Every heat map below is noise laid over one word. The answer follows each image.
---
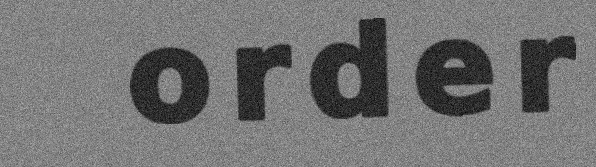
order
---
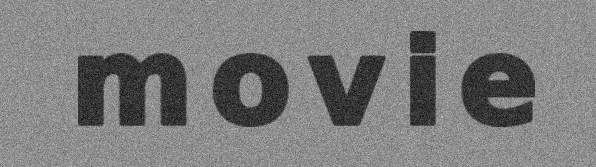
movie
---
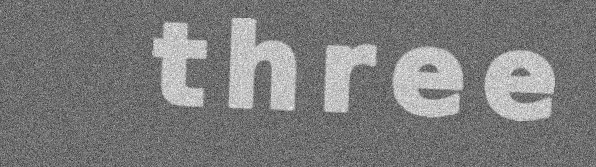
three
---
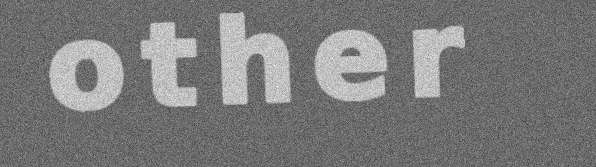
other
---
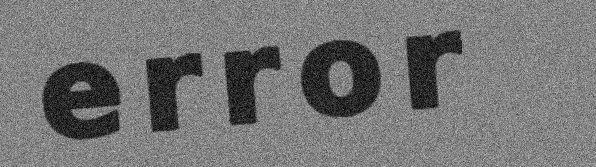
error
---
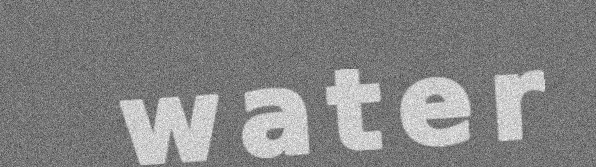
water
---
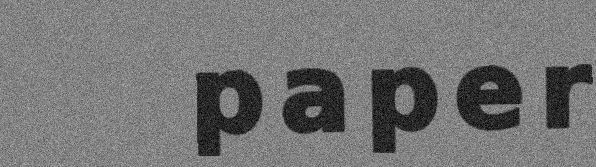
paper
